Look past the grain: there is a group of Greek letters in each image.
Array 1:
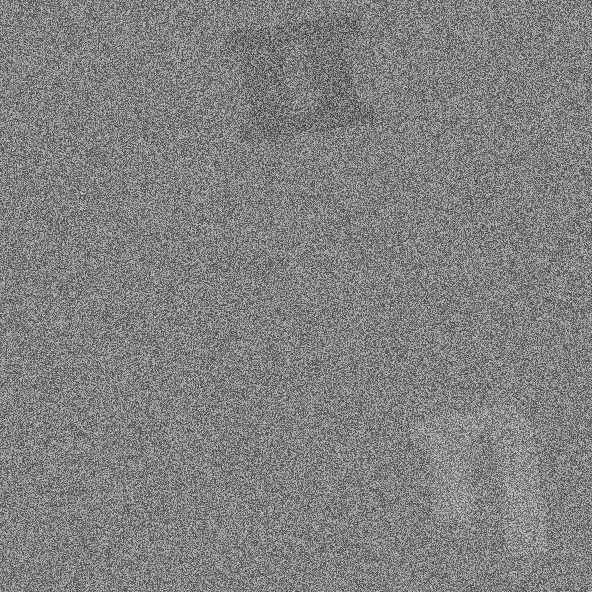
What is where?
top middle: dark pi; bottom right: light eta
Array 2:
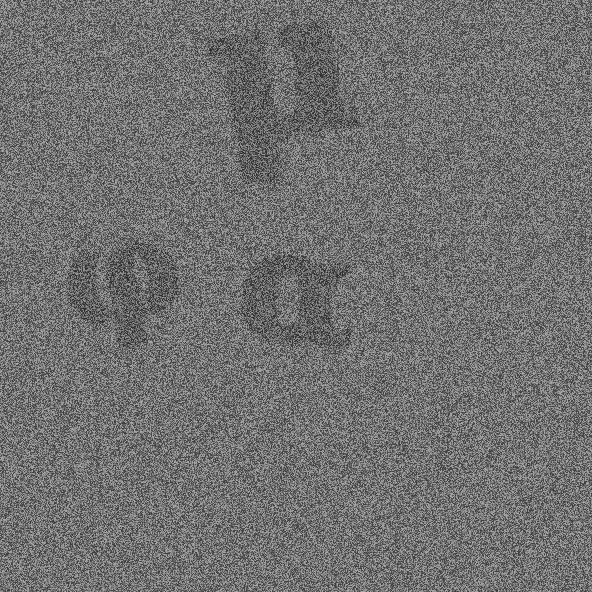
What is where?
top middle: dark mu; middle left: dark phi; centre: dark alpha
